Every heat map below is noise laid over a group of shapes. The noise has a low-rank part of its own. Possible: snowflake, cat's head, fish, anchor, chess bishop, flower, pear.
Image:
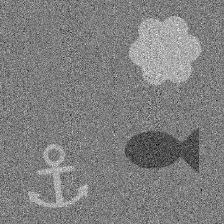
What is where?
top right: light flower; bottom left: light anchor; bottom right: dark fish
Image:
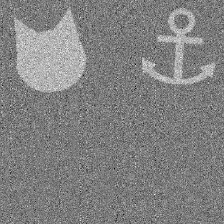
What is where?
top left: light cat's head; top right: light anchor
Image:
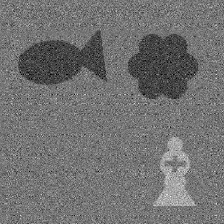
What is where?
top left: dark fish; top right: dark flower; bottom right: light chess bishop
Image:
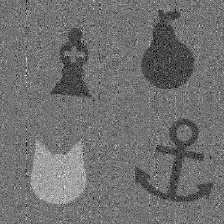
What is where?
top left: dark chess bishop; top right: dark pear; bottom left: light cat's head; bottom right: dark anchor
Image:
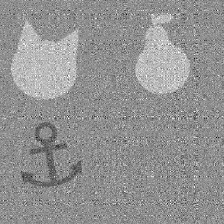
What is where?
top left: light cat's head; top right: light pear; bottom left: dark anchor
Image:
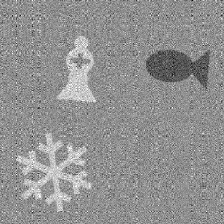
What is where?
top left: light chess bishop; top right: dark fish; bottom left: light snowflake
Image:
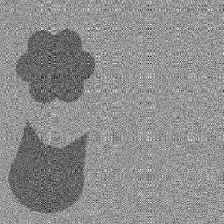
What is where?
top left: dark flower; bottom left: dark cat's head
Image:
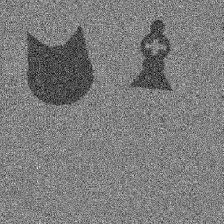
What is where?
top left: dark cat's head; top right: dark chess bishop
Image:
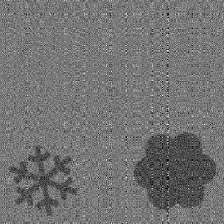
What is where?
bottom left: dark snowflake; bottom right: dark flower
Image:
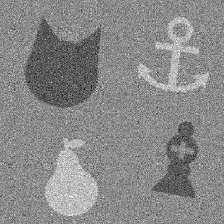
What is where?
top left: dark cat's head; top right: light anchor; bottom left: light pear; bottom right: dark chess bishop
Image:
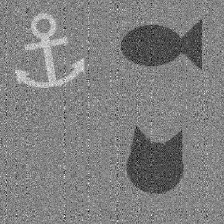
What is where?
top left: light anchor; top right: dark fish; bottom right: dark cat's head
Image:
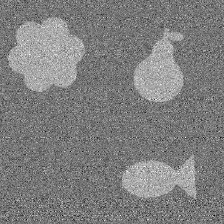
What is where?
top left: light flower; top right: light pear; bottom right: light fish
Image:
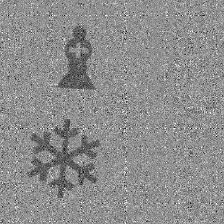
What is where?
top left: dark chess bishop; bottom left: dark snowflake
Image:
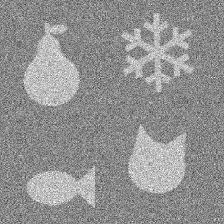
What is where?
top left: light pear; top right: light snowflake; bottom left: light fish; bottom right: light cat's head
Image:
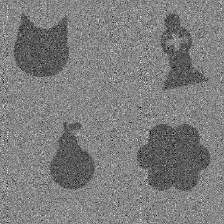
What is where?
top left: dark cat's head; top right: dark chess bishop; bottom left: dark pear; bottom right: dark flower
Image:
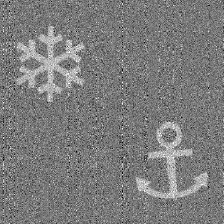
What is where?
top left: light snowflake; bottom right: light anchor
